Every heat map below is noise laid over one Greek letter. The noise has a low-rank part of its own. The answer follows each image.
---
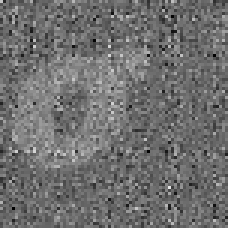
light sigma
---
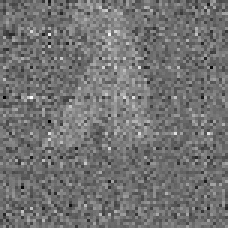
light lambda
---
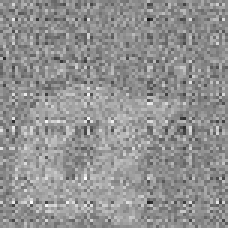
light alpha
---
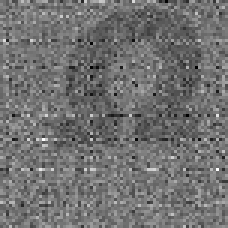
dark omega
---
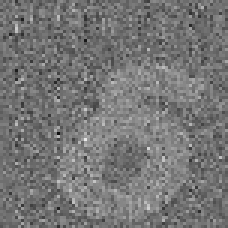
light delta
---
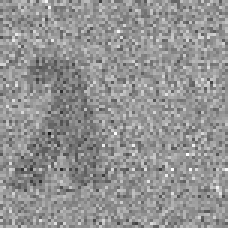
dark lambda
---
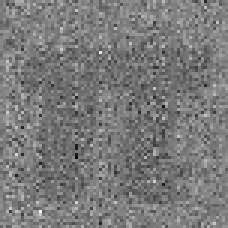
dark pi
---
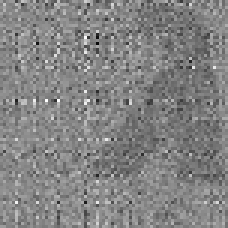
dark lambda
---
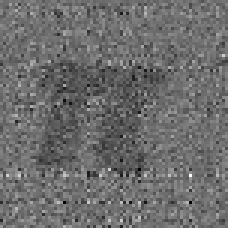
dark pi
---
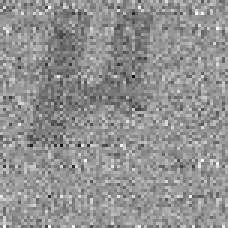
dark mu
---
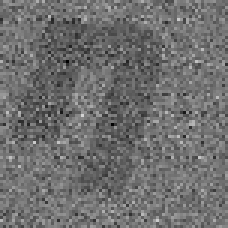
dark eta
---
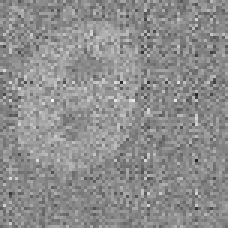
light theta
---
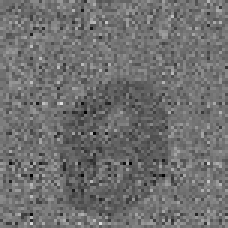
dark theta
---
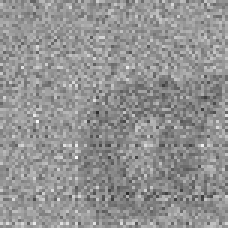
dark alpha
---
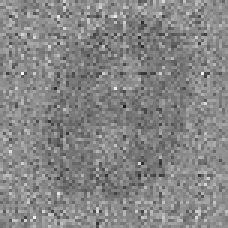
dark theta
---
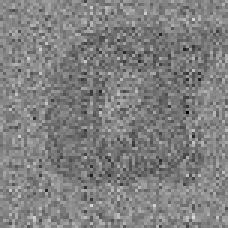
dark alpha
